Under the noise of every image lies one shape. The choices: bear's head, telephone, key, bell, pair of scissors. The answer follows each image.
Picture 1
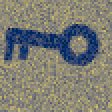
dark key
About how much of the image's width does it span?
nearly all
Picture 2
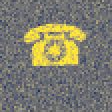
light telephone
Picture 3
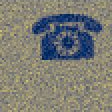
dark telephone
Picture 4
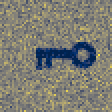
dark key
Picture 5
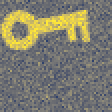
light key
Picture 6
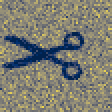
dark pair of scissors
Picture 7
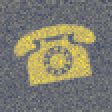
light telephone
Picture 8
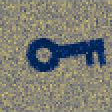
dark key
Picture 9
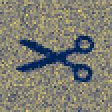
dark pair of scissors
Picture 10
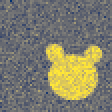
light bear's head
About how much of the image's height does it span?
half
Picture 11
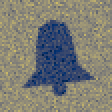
dark bell
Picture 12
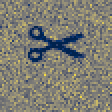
dark pair of scissors
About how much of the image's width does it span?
half
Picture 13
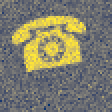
light telephone
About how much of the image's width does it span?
two thirds
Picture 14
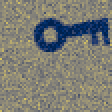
dark key
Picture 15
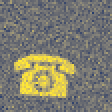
light telephone
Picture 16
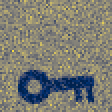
dark key
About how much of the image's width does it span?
two thirds
